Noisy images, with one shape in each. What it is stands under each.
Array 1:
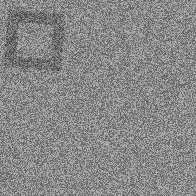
square frame
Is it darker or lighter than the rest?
darker
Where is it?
top left
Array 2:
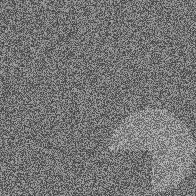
disc with a wedge cut out
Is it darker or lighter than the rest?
lighter
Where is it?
bottom right
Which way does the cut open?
down and left
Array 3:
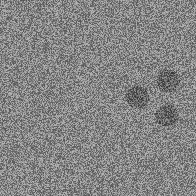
three dots
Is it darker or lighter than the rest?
darker
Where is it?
middle right
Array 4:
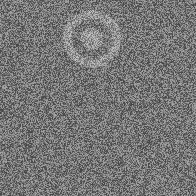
bullseye
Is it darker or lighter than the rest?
lighter
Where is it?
top middle
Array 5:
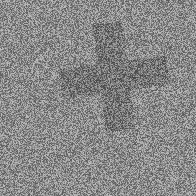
cross
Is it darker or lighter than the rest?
darker
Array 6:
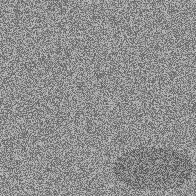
ellipse
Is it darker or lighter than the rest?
darker
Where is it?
bottom right
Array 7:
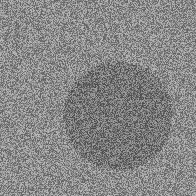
disc
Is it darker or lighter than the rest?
darker
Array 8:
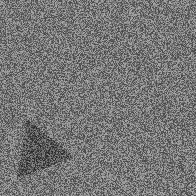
triangle
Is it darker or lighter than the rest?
darker
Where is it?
bottom left
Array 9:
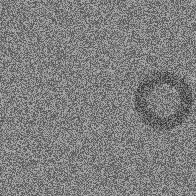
ring
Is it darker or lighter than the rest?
darker
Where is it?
middle right
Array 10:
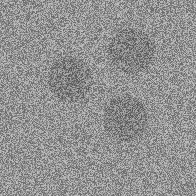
three dots
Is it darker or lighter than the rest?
darker
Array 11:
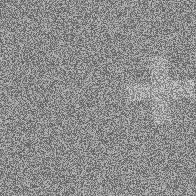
cross
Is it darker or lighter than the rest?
lighter
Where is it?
middle right
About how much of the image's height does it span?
a third
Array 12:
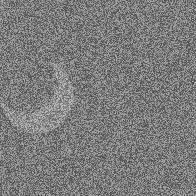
crescent
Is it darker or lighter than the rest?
lighter
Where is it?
middle left
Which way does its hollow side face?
up and left
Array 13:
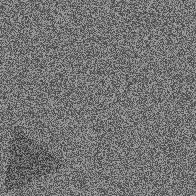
triangle
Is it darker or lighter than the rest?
darker
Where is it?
bottom left
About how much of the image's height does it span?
a third
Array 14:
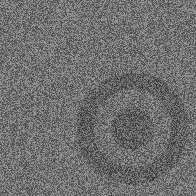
bullseye
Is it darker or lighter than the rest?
darker
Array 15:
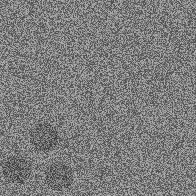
three dots
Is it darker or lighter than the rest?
darker
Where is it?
bottom left
